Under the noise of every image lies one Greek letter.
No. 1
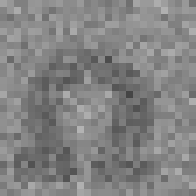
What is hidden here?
dark omega
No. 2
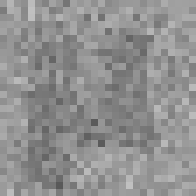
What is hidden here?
dark mu
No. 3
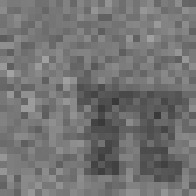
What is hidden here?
dark pi
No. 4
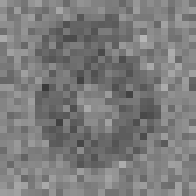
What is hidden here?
dark delta
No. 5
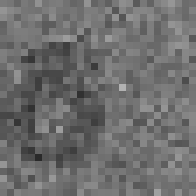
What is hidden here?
dark delta
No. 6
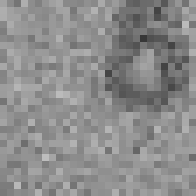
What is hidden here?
dark delta
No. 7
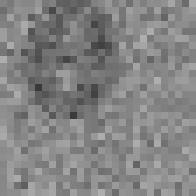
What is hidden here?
dark theta
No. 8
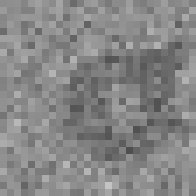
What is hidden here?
dark sigma
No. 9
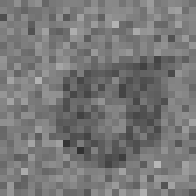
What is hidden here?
dark sigma
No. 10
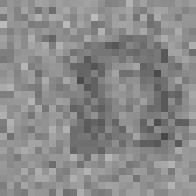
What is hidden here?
dark omega
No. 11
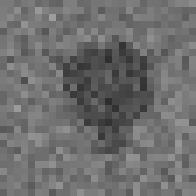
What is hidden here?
dark phi
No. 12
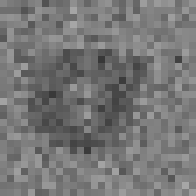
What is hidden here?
dark sigma
